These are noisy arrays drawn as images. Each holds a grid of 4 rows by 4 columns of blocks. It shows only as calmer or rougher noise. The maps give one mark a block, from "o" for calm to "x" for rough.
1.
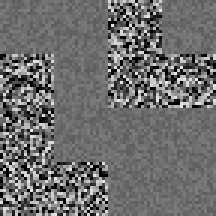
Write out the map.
ooxo
xoxx
xooo
xxoo
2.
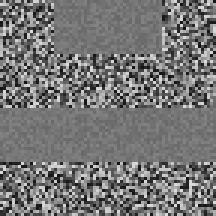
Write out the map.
xoox
xxxx
oooo
xxxx
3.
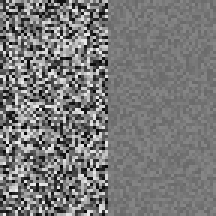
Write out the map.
xxoo
xxoo
xxoo
xxoo
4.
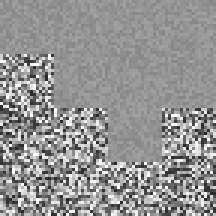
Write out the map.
oooo
xooo
xxox
xxxx
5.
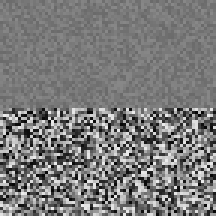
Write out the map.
oooo
oooo
xxxx
xxxx
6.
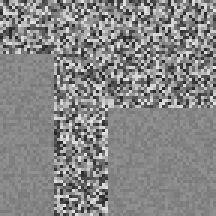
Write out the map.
xxxx
oxxx
oxoo
oxoo
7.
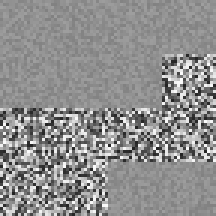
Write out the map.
oooo
ooox
xxxx
xxoo
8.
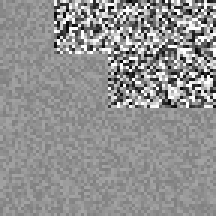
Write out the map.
oxxx
ooxx
oooo
oooo
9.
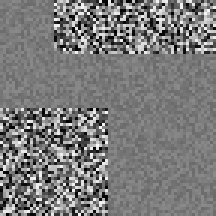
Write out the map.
oxxx
oooo
xxoo
xxoo
